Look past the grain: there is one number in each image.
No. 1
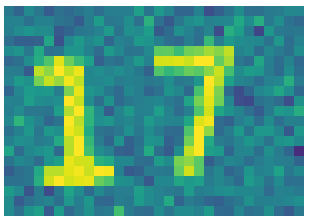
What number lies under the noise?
17
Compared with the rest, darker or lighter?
lighter
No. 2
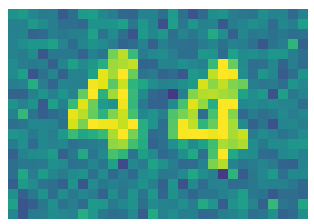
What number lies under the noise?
44
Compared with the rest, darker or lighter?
lighter
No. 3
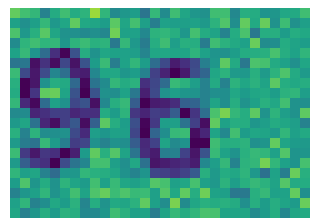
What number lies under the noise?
96
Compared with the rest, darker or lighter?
darker
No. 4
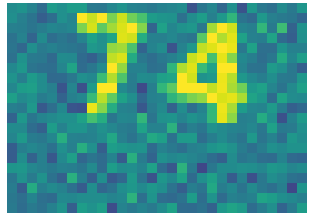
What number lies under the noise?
74
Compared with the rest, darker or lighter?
lighter
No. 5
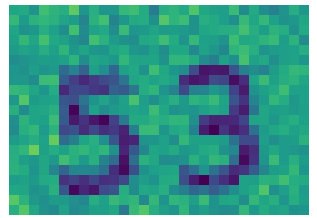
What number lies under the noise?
53
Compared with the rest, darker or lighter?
darker
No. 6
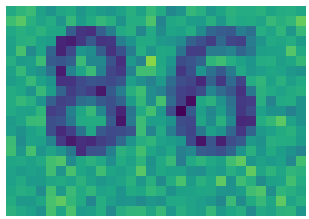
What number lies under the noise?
86
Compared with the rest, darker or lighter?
darker
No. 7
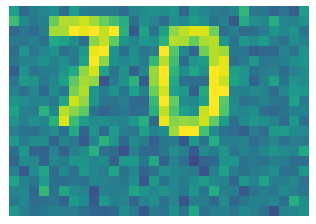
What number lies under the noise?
70
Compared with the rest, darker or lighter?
lighter
